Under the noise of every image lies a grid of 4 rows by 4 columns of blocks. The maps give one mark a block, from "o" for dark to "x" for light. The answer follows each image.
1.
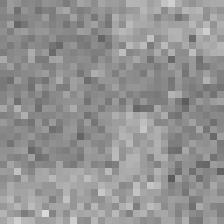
o o x x
o o o o
o o x o
x x x o
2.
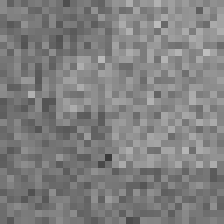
o o x x
o x x x
o o x x
o o o o
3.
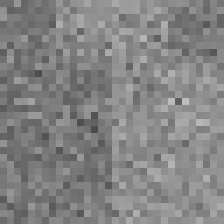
o x x o
o o x x
o o x x
o o x x
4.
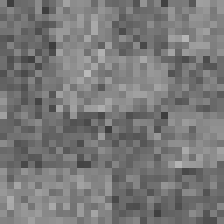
o x o x
o x x o
o o o x
x x o o
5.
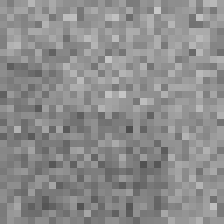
x x x x
o x x x
o o o x
o o o x
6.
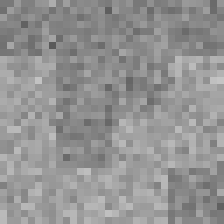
o o o o
x o o x
x o x x
x x x o
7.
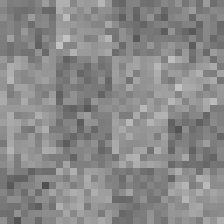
o x o o
x o x x
x o x o
o x o x
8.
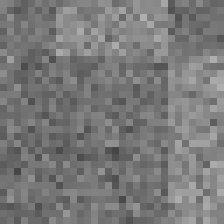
o x x o
o o o x
o o o x
o o o x
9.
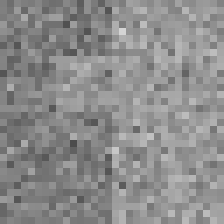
o o x x
o x x x
o o x x
o o x x
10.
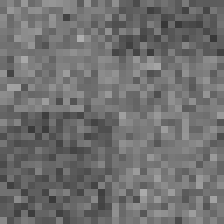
x x o o
x x x x
o o x x
o o x x
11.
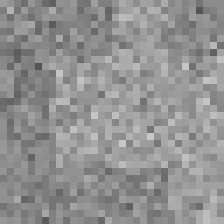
o o x o
o x x x
o x x x
o o o x
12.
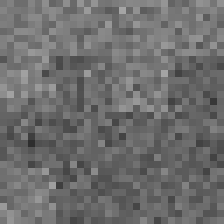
x x x x
x o x o
o o o o
x o o o
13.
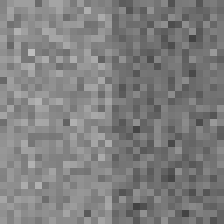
x x o o
x x o o
x x o o
x x o o
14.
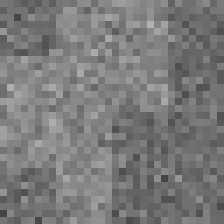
o x x o
x x x o
x x o o
o x o o
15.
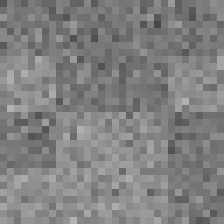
o o o o
x o o x
o x x o
x x x o
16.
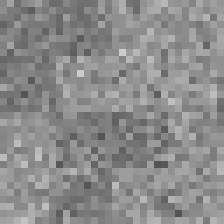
o o x x
o x x x
x o o x
x o x x
